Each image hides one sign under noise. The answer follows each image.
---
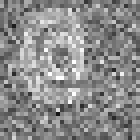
at sign
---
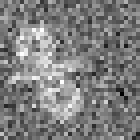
percent sign
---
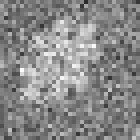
hash sign
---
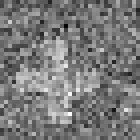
plus sign
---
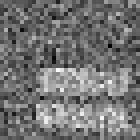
equals sign
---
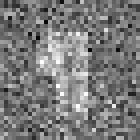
pilcrow
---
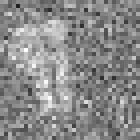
pilcrow
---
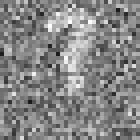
question mark
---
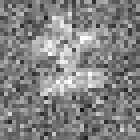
plus-minus sign
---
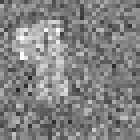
pilcrow
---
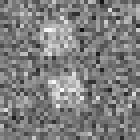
colon
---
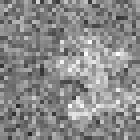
plus-minus sign
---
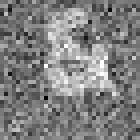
ampersand
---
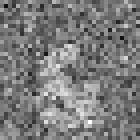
ampersand
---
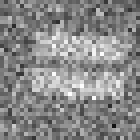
equals sign
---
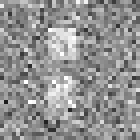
colon
